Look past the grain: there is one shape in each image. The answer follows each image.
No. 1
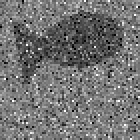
dark fish
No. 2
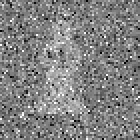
light chess bishop
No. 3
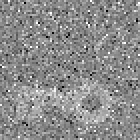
light key
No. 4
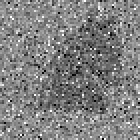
dark chess knight
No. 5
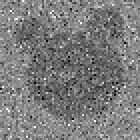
dark bear's head
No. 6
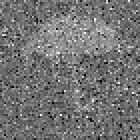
light umbrella
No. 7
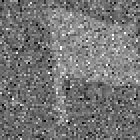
light flag
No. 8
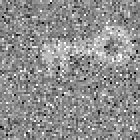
light key
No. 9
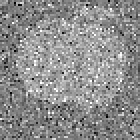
light apple
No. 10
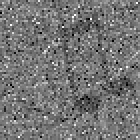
dark pair of musical notes
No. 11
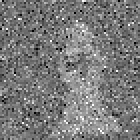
light chess bishop
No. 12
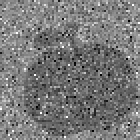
dark apple
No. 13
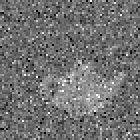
light teapot
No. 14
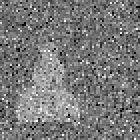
light chess pawn
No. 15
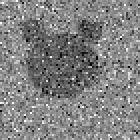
dark bear's head
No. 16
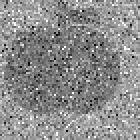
dark apple
